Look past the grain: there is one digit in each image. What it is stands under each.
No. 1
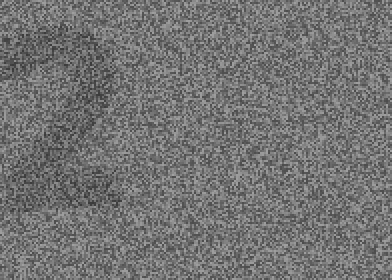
2
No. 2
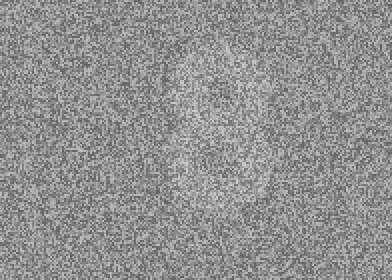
8
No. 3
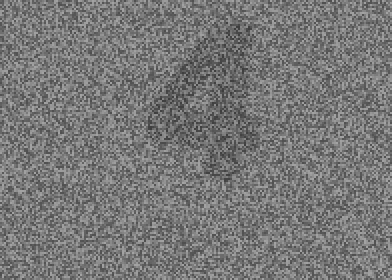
4
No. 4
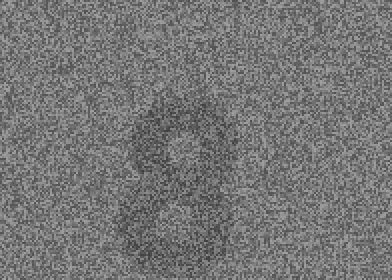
8
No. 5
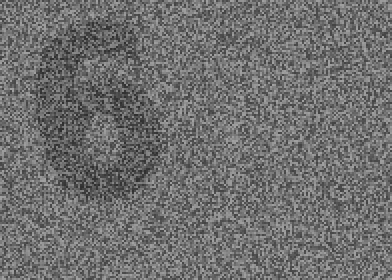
6
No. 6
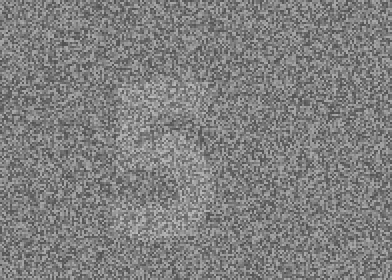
5
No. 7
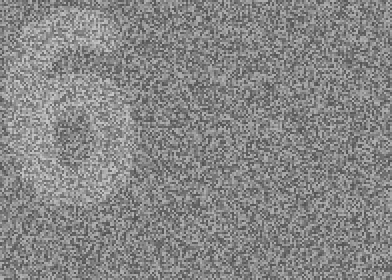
6
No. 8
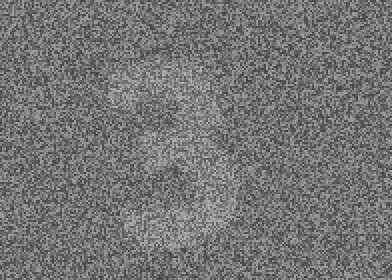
3
